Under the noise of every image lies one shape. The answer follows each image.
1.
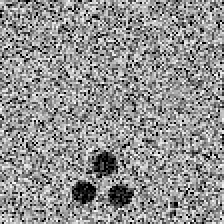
three dots
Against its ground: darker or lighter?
darker
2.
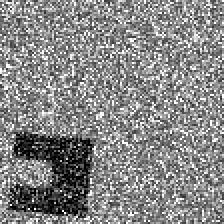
square with a notch
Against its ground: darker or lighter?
darker
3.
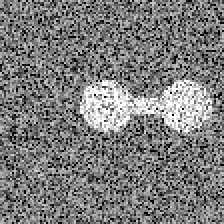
dumbbell
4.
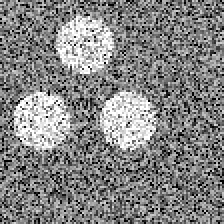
three dots
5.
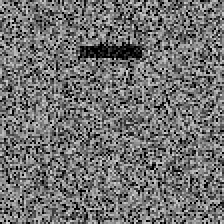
bar
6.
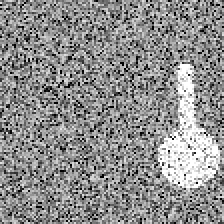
lollipop
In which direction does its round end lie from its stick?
down
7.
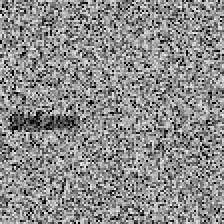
bar
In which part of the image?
middle left
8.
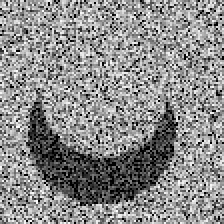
crescent
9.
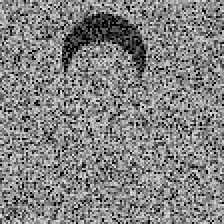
crescent
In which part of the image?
top middle
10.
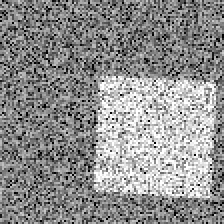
square
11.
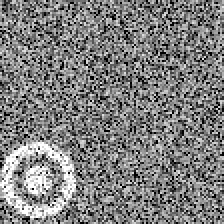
bullseye
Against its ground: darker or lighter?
lighter
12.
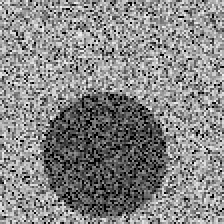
disc
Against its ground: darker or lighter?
darker
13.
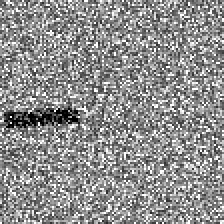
bar
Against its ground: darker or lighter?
darker
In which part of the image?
middle left
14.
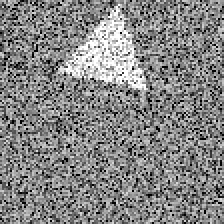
triangle
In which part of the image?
top middle
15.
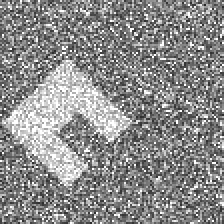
square with a notch
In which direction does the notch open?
down and right
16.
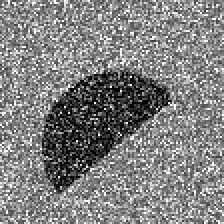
half disc
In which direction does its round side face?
up and left
